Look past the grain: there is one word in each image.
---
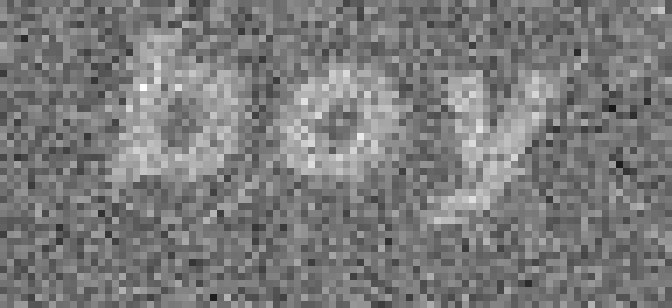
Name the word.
boy
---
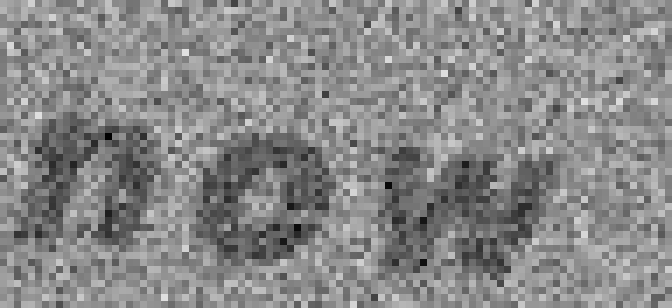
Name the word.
now
